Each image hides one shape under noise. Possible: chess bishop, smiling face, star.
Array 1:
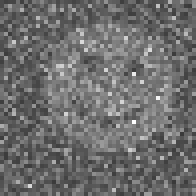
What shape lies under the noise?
smiling face
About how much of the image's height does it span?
two thirds
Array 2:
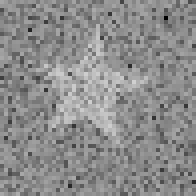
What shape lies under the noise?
star
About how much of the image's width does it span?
two thirds
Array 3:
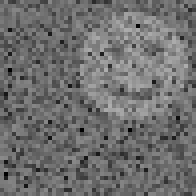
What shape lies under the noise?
smiling face
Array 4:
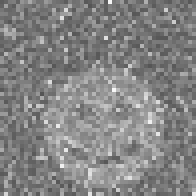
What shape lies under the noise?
smiling face
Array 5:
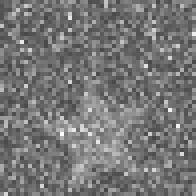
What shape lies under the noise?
star
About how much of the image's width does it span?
two thirds
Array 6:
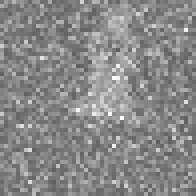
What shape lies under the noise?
chess bishop
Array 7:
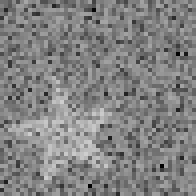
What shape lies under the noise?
star
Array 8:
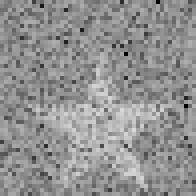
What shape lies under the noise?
star
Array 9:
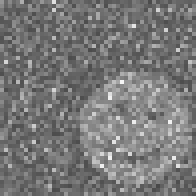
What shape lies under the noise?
smiling face
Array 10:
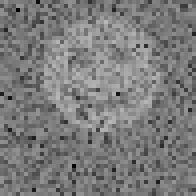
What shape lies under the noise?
smiling face
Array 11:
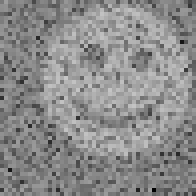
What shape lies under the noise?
smiling face
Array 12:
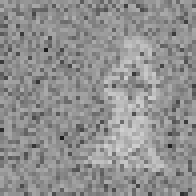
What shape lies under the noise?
chess bishop
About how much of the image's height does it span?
two thirds
